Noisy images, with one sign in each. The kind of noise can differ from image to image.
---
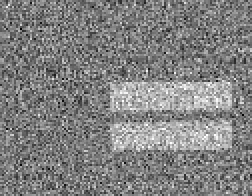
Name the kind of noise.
low rank plus noise
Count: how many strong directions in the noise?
five to eight
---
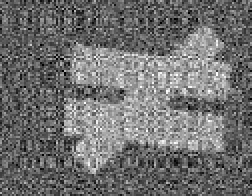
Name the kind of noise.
low rank plus noise
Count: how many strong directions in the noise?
one
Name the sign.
not-equal sign
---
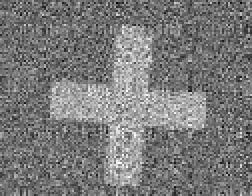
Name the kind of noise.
low rank plus noise
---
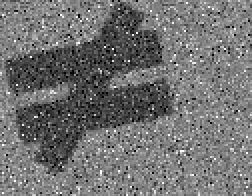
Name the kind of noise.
heavy tails
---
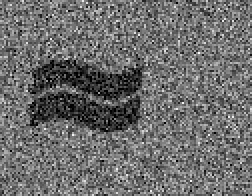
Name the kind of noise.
independent entries
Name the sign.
approximately sign
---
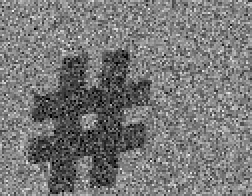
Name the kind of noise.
independent entries
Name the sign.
hash sign
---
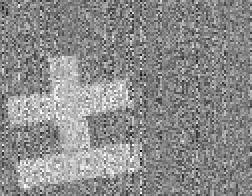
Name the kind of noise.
columns of uneven size
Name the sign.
plus-minus sign
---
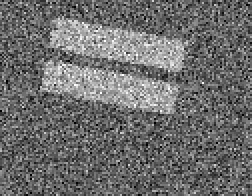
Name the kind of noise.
independent entries
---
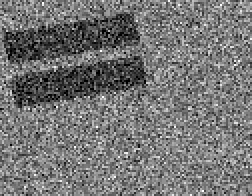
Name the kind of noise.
independent entries
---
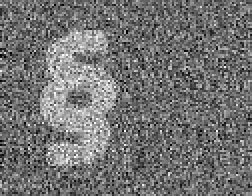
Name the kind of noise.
low rank plus noise
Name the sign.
section sign
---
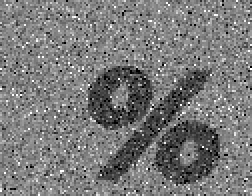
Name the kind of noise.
heavy tails
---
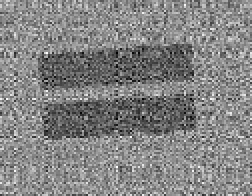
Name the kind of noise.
low rank plus noise
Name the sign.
equals sign
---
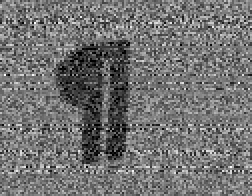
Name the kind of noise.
rows of uneven size
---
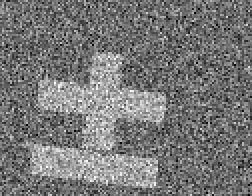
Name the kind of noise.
independent entries
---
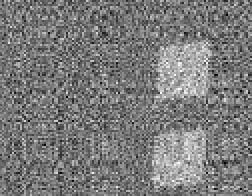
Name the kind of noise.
low rank plus noise
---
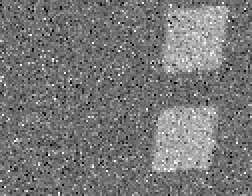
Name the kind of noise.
heavy tails
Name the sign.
colon
